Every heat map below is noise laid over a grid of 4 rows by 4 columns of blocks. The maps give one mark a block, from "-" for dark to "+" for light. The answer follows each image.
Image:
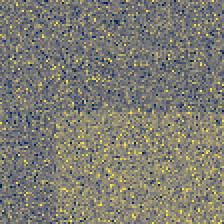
- - - -
- - - -
- + + +
- + + +
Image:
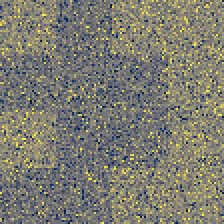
+ - + +
- - - +
+ - - +
- - + +
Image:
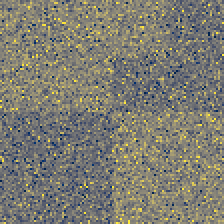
+ + + -
+ + - -
- - + +
- - + +
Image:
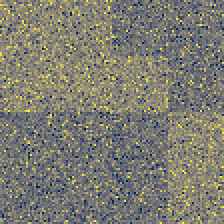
+ + - -
+ + + -
- - - +
- - - +
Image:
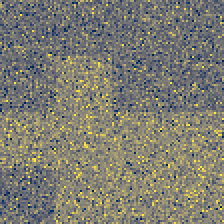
- - - -
- + - -
+ + + +
- + + +
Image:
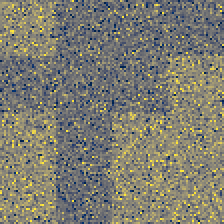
+ - - -
- - - +
+ - + +
+ - + +
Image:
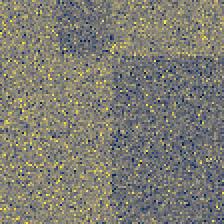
+ - + +
+ + - -
+ + - -
+ + - -
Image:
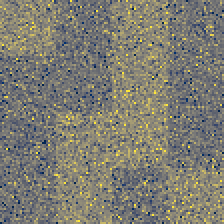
+ - + -
- - + -
- + + -
- + - +
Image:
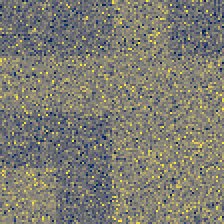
- - + -
+ + + +
- - + +
+ - + +
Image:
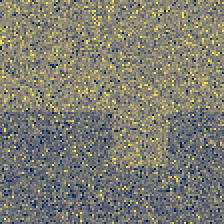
+ + + +
+ + + +
- - + -
- - - -
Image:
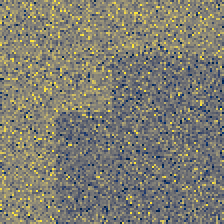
+ + + +
+ + - -
+ - - -
+ - - -
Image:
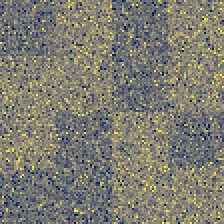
- + - +
+ + - +
+ - + -
- - + +
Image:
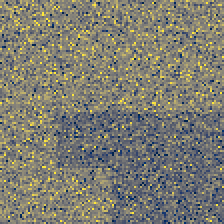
+ + + +
+ + + +
+ - - -
+ + - -
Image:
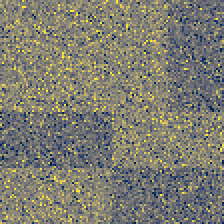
+ + + -
+ + + -
- - + +
+ + - -
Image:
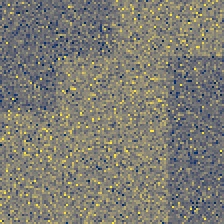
- - + +
- + + -
+ + + -
+ + + -
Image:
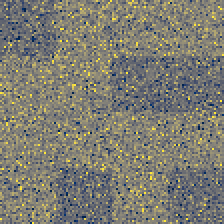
- + + +
+ + - -
+ + + +
+ - + -
